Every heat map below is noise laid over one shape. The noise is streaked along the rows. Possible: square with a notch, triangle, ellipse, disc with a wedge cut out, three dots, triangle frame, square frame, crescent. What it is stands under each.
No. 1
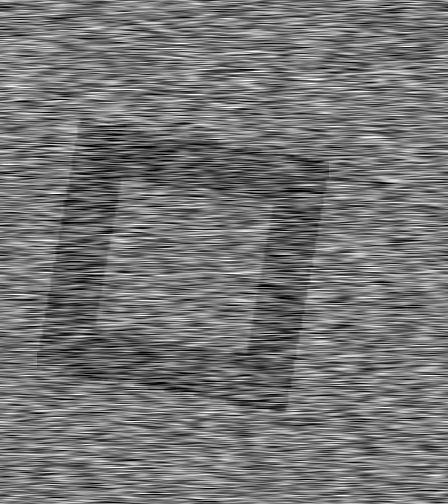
square frame
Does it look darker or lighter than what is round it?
darker
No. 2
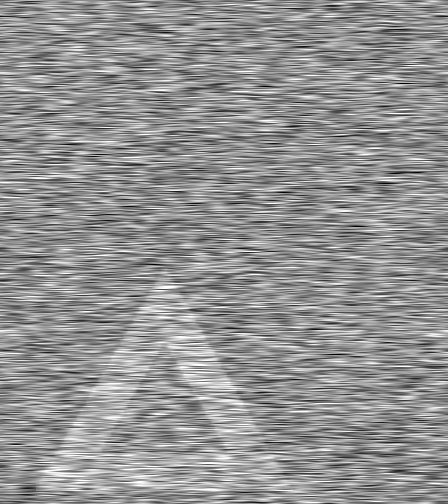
triangle frame
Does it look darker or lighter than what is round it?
lighter
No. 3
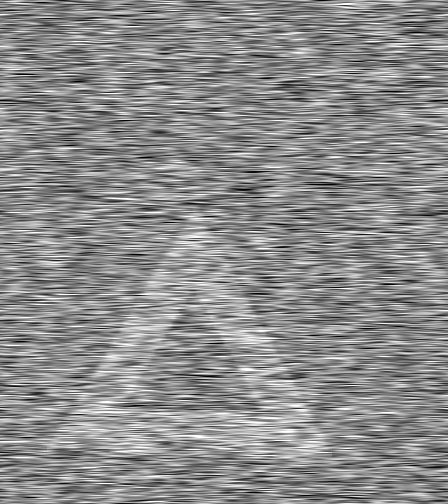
triangle frame
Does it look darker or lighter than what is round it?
lighter
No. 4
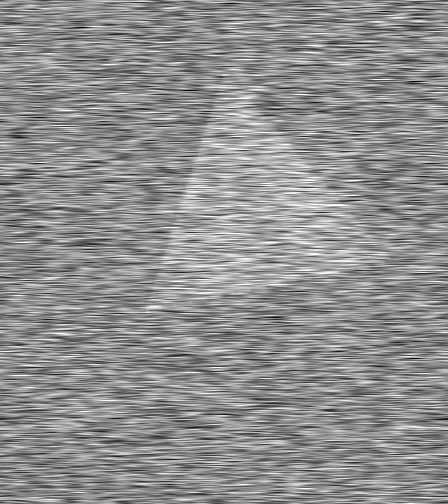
triangle
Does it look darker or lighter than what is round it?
lighter
